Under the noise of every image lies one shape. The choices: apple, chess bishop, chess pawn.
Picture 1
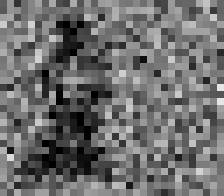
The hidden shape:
chess bishop
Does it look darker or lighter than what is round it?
darker
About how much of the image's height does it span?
nearly all
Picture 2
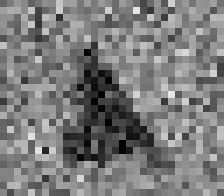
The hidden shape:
chess pawn
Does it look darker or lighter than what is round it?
darker
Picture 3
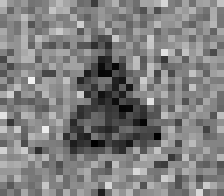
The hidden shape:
chess pawn
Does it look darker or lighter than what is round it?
darker
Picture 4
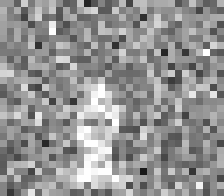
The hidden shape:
chess bishop
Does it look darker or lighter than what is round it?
lighter
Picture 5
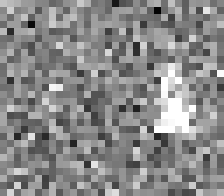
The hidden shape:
chess bishop
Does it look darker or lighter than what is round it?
lighter
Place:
middle right
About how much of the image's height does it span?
a third
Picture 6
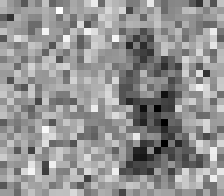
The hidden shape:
chess bishop
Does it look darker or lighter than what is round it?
darker
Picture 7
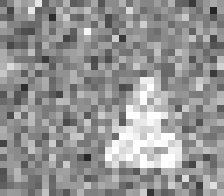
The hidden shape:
chess pawn
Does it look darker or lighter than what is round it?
lighter
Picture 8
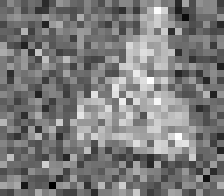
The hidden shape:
chess pawn
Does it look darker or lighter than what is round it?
lighter
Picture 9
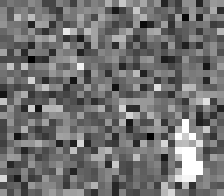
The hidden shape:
chess bishop
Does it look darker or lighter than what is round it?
lighter
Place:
bottom right
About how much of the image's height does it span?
a third
